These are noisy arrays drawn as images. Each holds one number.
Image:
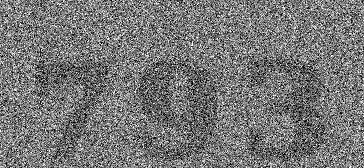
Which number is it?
793
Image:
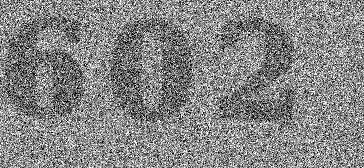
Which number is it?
602
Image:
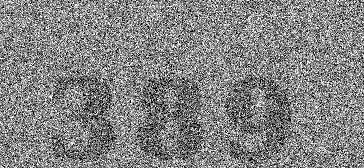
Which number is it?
389
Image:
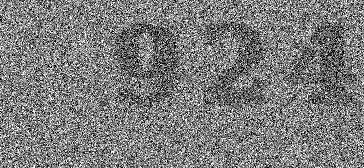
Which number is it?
924
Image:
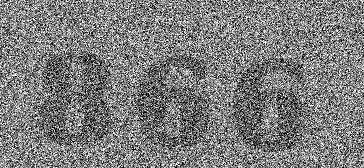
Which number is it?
866
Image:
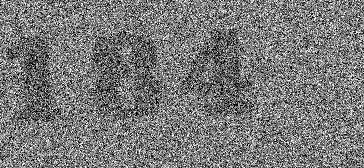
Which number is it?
184
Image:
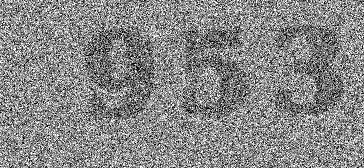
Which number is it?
953
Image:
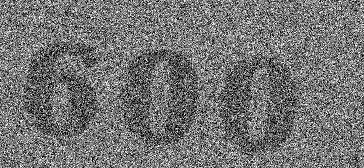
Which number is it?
600
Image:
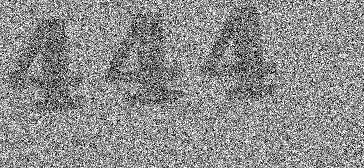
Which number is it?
444
